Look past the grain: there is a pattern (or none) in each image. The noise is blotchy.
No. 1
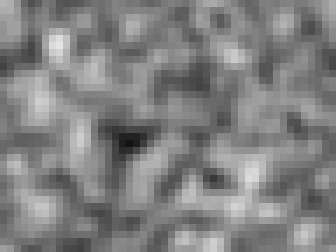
only noise
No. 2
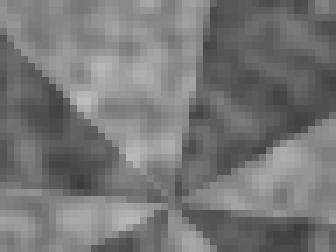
spokes from one point
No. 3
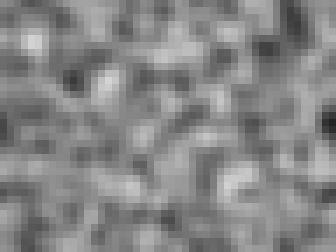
only noise
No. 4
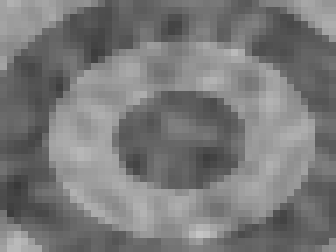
rings round one point
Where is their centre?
centre
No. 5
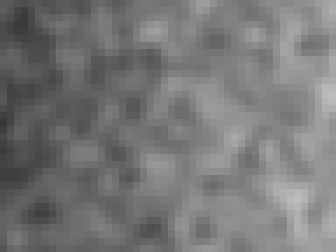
a smooth slope
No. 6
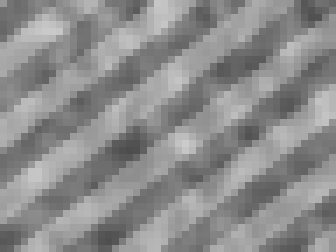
diagonal stripes
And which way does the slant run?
bottom left to top right
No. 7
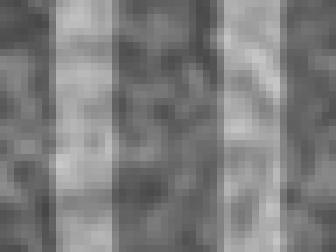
vertical stripes
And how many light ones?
2
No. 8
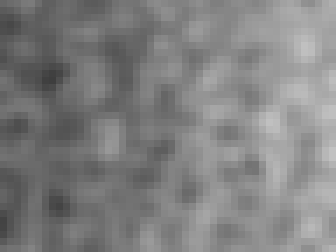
a smooth slope
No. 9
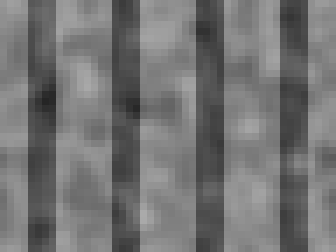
vertical stripes
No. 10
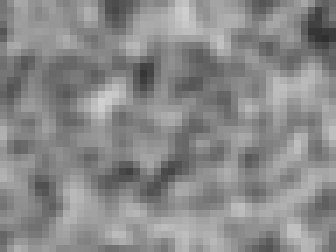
only noise
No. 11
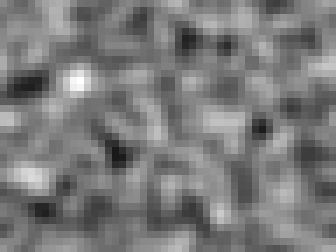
only noise
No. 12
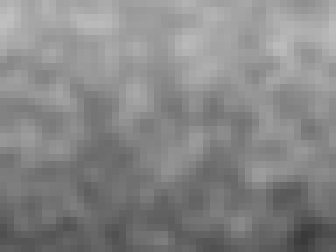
a smooth slope
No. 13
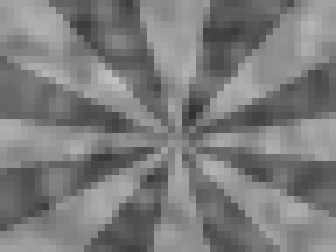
spokes from one point
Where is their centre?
centre
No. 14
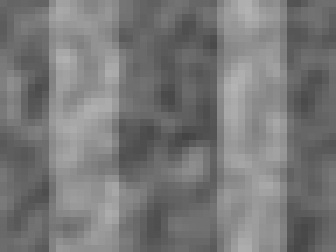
vertical stripes
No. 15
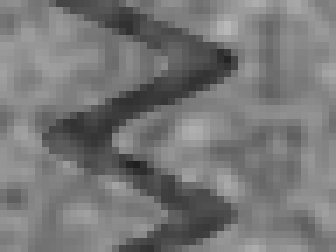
a wavy band
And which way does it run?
top to bottom
